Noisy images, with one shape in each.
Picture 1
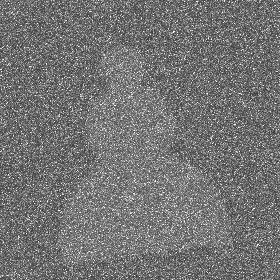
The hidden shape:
chess pawn
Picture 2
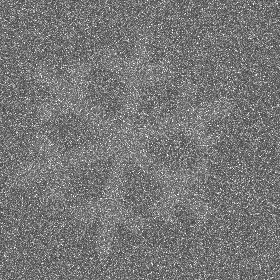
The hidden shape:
snowflake
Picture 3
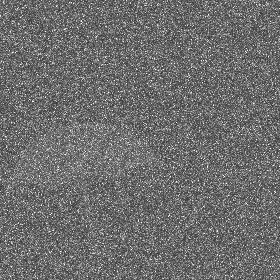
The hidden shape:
umbrella
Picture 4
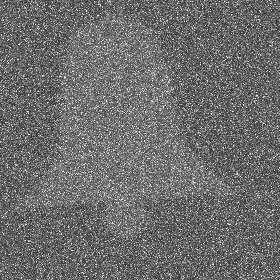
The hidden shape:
bell
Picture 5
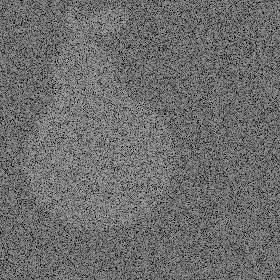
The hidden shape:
pear
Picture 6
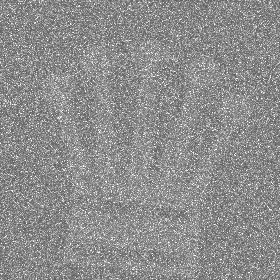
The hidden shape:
chess queen
